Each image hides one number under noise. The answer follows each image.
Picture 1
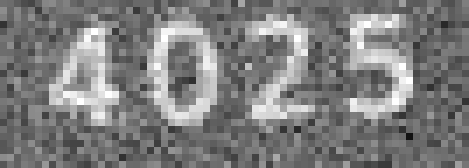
4025
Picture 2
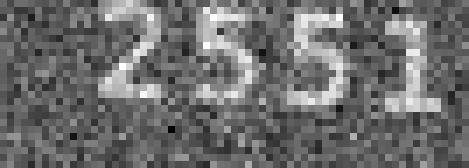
2551
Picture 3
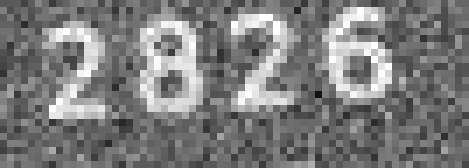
2826
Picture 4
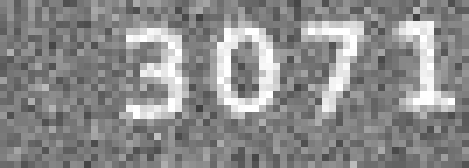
3071
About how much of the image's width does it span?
two thirds
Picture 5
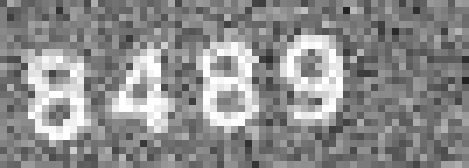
8489
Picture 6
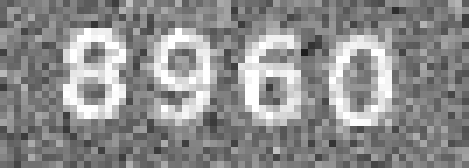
8960
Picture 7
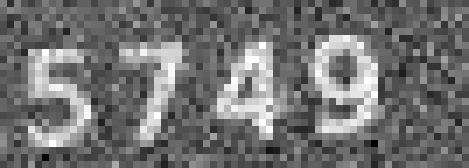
5749
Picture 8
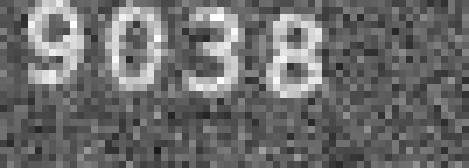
9038
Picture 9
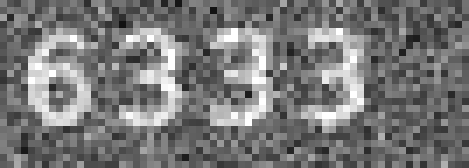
6333
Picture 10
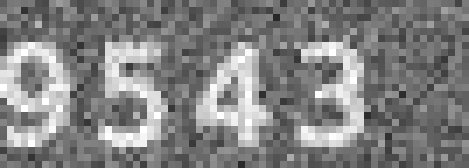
9543
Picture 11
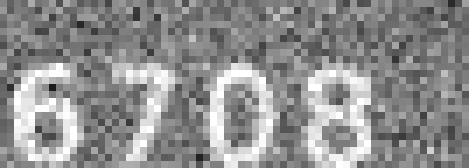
6708
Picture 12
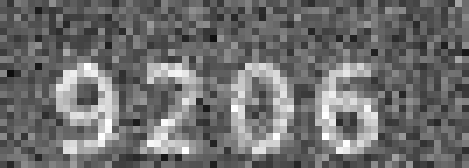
9206
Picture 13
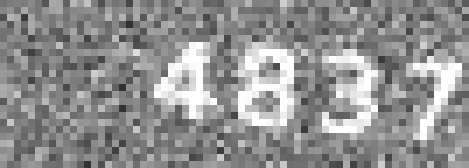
4837
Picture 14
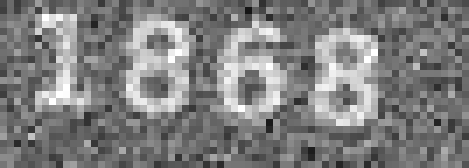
1868
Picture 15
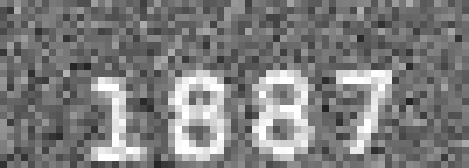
1887
